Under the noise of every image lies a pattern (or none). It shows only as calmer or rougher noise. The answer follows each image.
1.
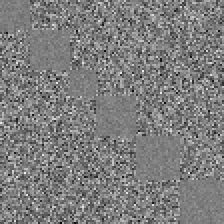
blocks along the diagonal
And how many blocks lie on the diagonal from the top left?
6
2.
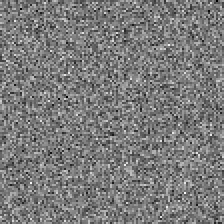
only noise
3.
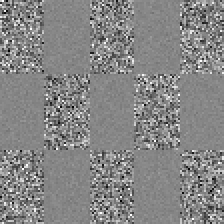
a checkerboard
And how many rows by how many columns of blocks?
3 by 5
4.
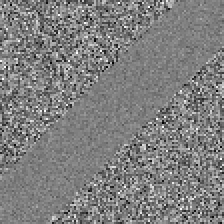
a diagonal band
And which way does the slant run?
bottom left to top right
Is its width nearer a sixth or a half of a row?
a half
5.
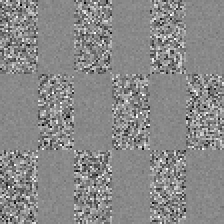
a checkerboard
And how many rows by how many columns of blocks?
3 by 6
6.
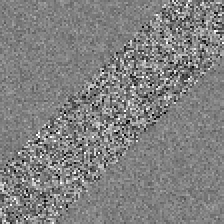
a diagonal band
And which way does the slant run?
bottom left to top right
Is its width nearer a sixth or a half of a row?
a half
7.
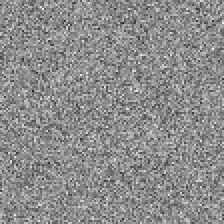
only noise
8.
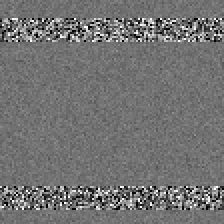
bands of rows
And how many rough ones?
2
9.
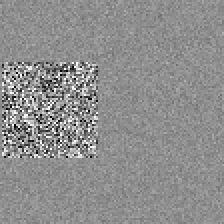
one block
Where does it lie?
middle left
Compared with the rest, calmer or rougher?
rougher
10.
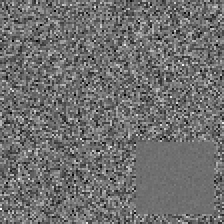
one block
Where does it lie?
bottom right
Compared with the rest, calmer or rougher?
calmer
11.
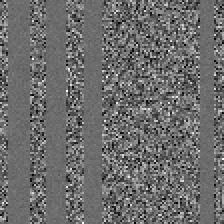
bands of columns
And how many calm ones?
4
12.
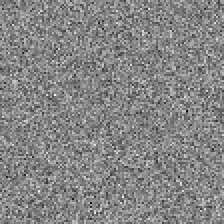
only noise
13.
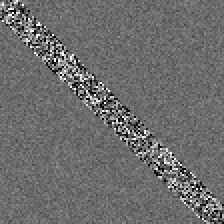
a diagonal band
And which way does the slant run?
top left to bottom right
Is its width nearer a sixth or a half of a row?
a sixth
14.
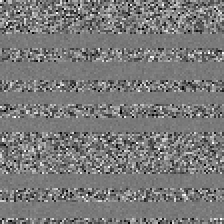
bands of rows
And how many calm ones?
6
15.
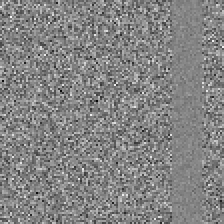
one band of columns
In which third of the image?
right
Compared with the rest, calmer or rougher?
calmer
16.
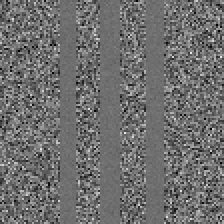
bands of columns
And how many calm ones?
3
